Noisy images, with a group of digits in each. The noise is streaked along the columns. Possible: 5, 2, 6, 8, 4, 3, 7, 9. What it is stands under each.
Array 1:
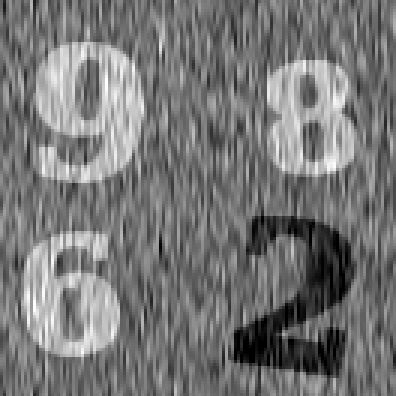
top left: light 9; top right: light 8; bottom left: light 6; bottom right: dark 2
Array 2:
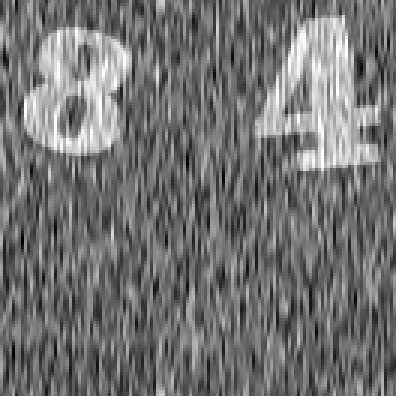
top left: light 8; top right: light 4
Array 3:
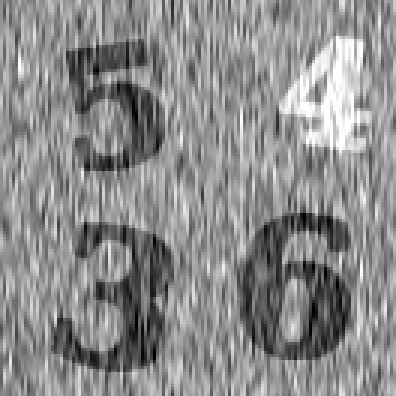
top left: dark 5; top right: light 4; bottom left: dark 3; bottom right: dark 6
